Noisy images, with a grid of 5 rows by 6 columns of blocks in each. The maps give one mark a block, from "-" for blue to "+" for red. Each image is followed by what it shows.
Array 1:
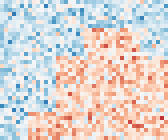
------
---++-
--++++
--++++
-+++++
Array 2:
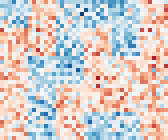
-+---+
++-+-+
+--+++
+-++++
+-+--+
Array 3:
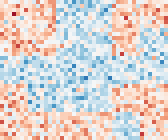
++--++
++--+-
------
+---++
++++-+
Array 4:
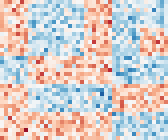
+--+--
+--+-+
-+++--
+---++
++++--
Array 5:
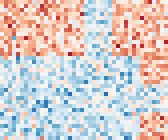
+++-++
+++-++
-----+
------
-----+
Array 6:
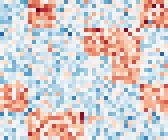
-+---+
---++-
----+-
+----+
-++---
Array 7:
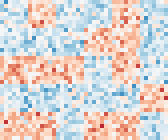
-+--+-
---++-
+++-+-
-----+
++-++-
